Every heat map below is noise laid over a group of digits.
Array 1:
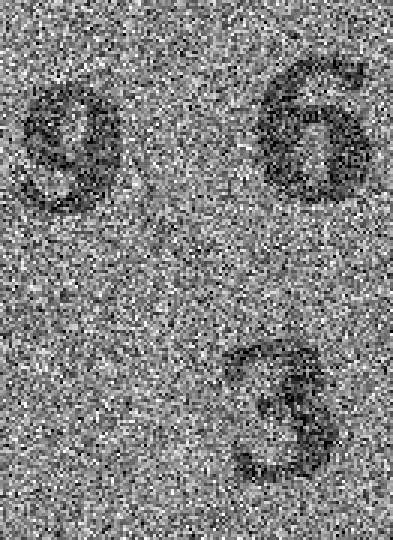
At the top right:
6
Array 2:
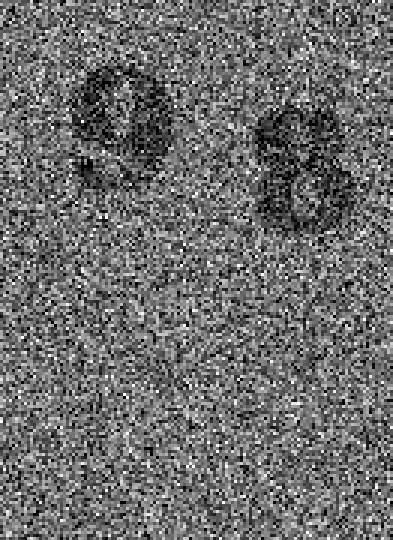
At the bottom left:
nothing
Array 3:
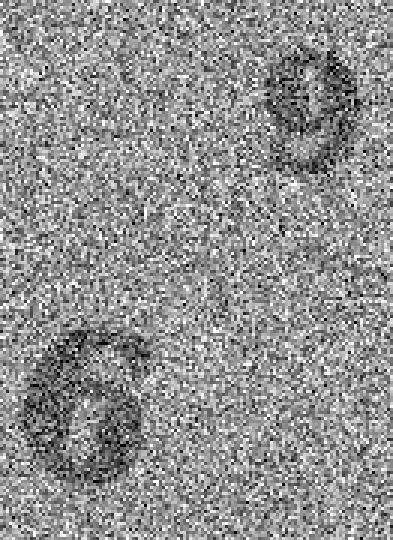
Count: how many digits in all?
2
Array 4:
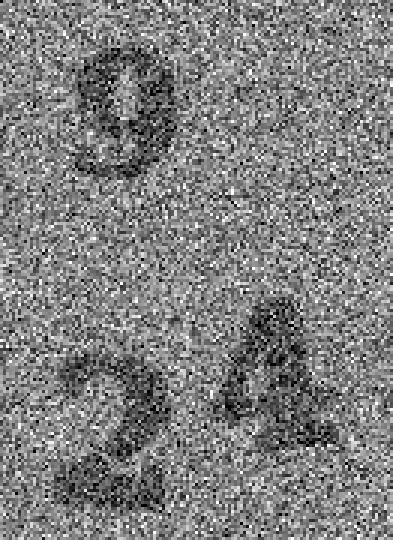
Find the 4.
bottom right
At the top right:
nothing
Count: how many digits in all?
3
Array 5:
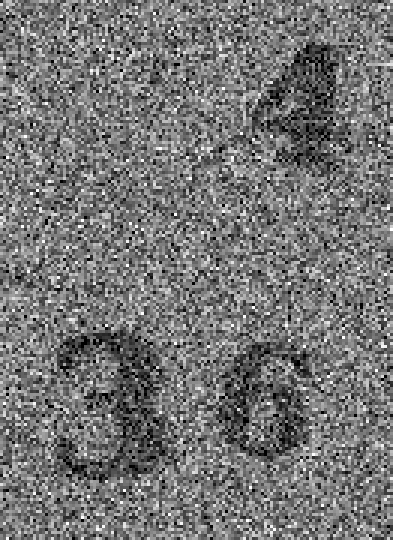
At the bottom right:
6
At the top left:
nothing
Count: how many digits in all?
3
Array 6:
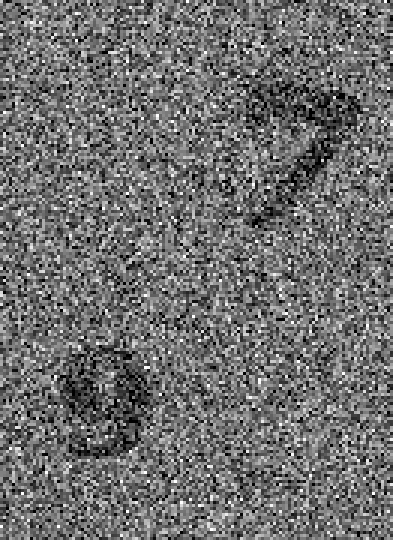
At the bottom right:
nothing
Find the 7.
top right
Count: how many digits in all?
2
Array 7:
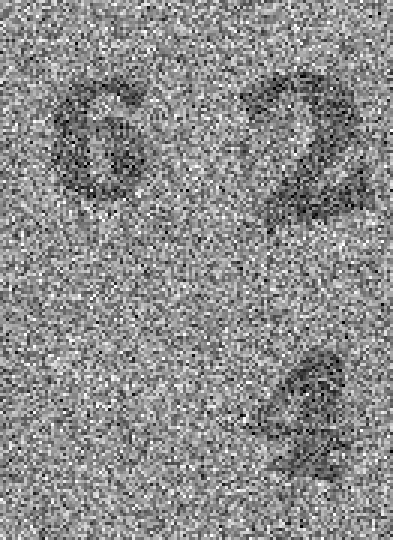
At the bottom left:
nothing
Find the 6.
top left
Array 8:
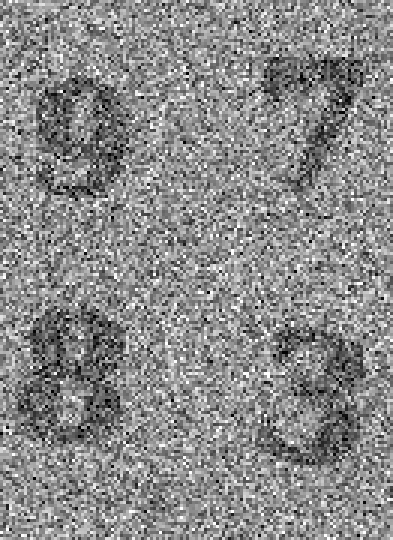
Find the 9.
top left
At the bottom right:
3
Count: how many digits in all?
4
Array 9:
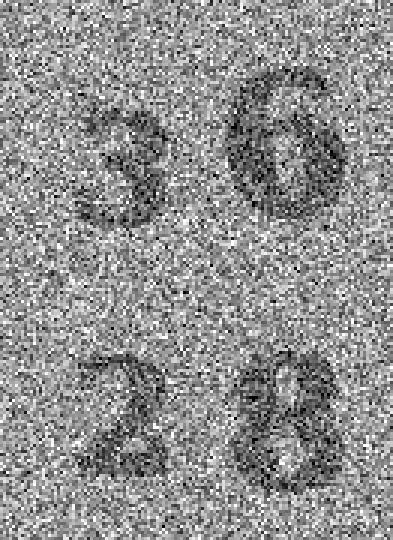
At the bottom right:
8
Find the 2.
bottom left
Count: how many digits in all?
4
